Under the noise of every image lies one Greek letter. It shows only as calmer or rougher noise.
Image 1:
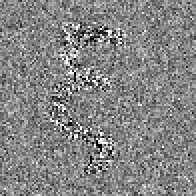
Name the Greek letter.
xi
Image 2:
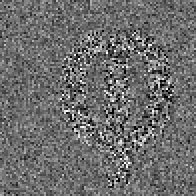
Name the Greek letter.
phi
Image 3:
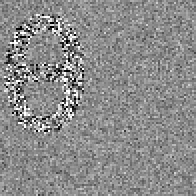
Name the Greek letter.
theta
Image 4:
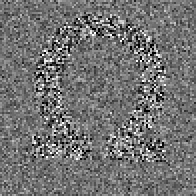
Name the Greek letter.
omega
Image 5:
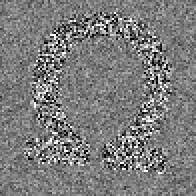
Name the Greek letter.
omega
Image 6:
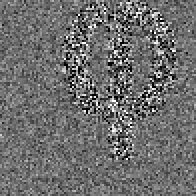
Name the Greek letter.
phi
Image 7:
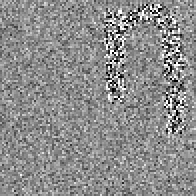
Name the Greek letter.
eta
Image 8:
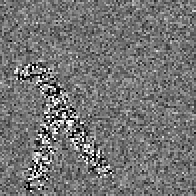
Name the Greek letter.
lambda
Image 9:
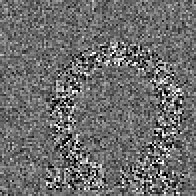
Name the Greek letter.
omega
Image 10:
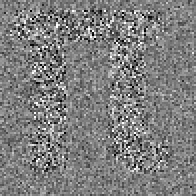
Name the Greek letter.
pi
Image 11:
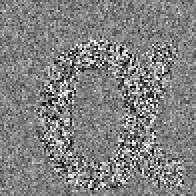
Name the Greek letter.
alpha
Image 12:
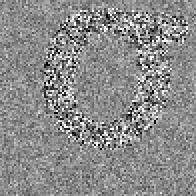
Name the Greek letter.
sigma
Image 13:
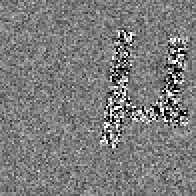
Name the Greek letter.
mu
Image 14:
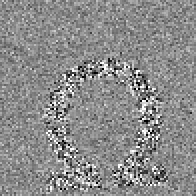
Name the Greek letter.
omega
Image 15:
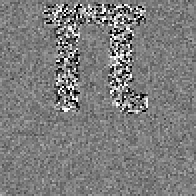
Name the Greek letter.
pi
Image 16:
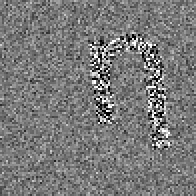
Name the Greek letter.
eta
